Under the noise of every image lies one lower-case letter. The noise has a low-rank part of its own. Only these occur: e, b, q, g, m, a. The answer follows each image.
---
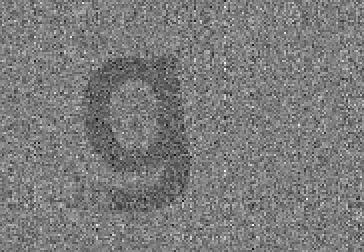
g
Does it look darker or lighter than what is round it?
darker
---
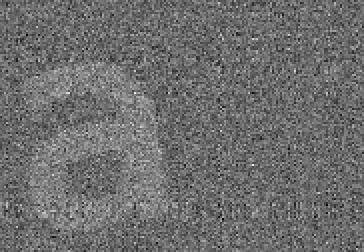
a
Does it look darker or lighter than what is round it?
lighter
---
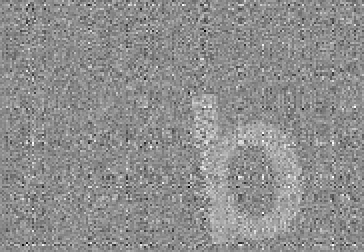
b
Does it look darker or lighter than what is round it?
lighter
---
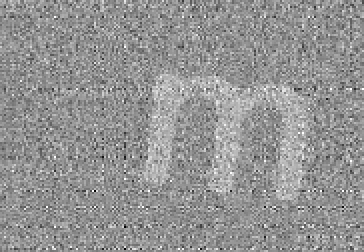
m
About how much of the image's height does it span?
half
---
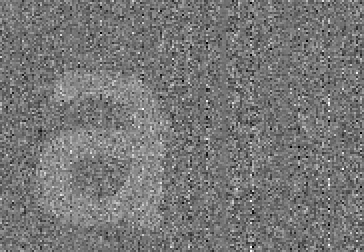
a
